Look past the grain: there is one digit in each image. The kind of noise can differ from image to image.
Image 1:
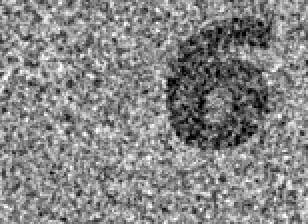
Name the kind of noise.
blotchy
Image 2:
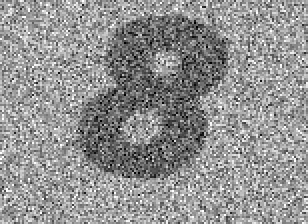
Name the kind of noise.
independent entries
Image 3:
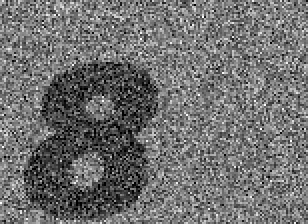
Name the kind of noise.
independent entries
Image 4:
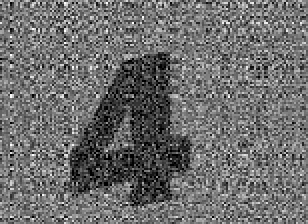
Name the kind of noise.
low rank plus noise
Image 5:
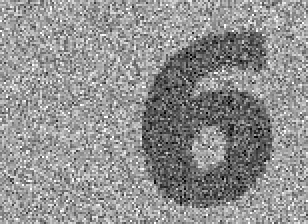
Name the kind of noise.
independent entries
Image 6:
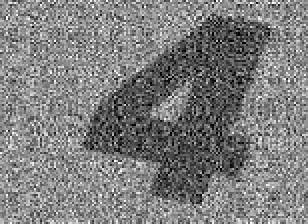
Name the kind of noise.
low rank plus noise
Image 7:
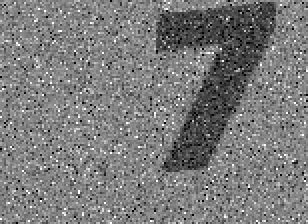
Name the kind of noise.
heavy tails
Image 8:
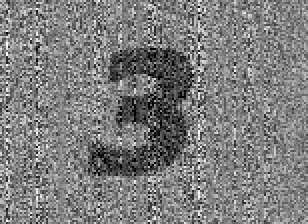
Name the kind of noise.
columns of uneven size
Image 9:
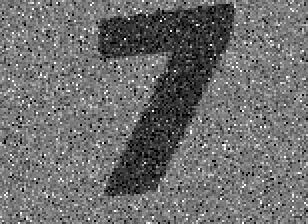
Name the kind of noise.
heavy tails
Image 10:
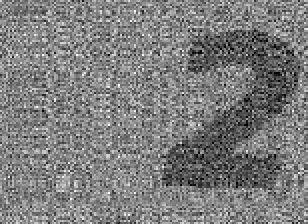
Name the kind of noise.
low rank plus noise
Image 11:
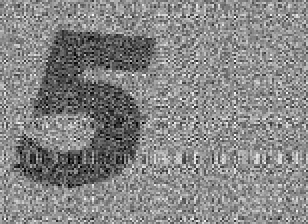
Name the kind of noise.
low rank plus noise
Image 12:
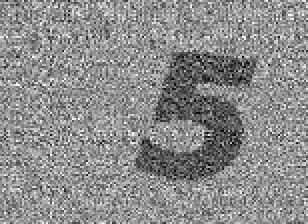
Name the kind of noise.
low rank plus noise
